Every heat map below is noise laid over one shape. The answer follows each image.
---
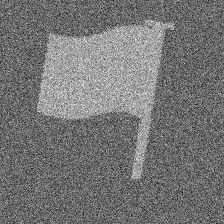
light flag
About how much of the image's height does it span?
two thirds
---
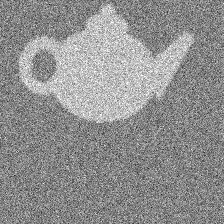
light teapot
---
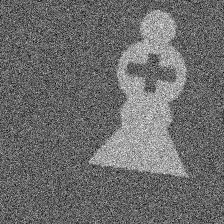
light chess bishop
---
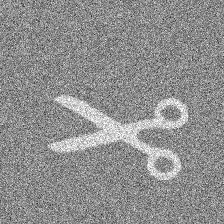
light pair of scissors
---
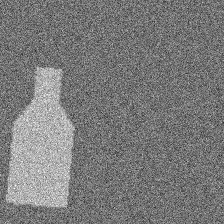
light bottle
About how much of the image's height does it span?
two thirds
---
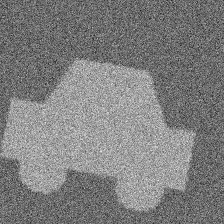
light car
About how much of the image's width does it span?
nearly all
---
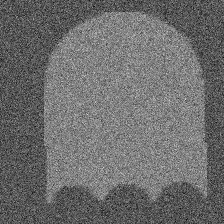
light ghost
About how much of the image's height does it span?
nearly all
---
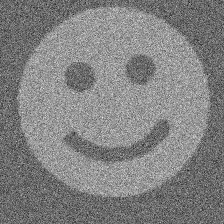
light smiling face
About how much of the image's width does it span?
nearly all
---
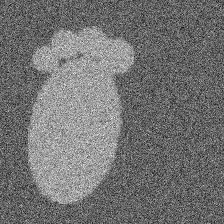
light footprint
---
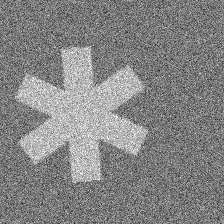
light asterisk
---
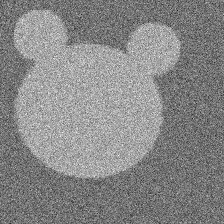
light bear's head
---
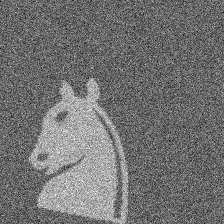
light chess knight
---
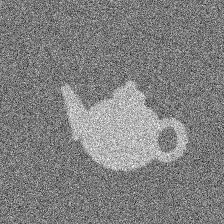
light teapot
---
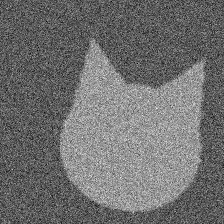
light cat's head
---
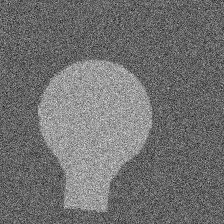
light light bulb
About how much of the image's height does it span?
two thirds
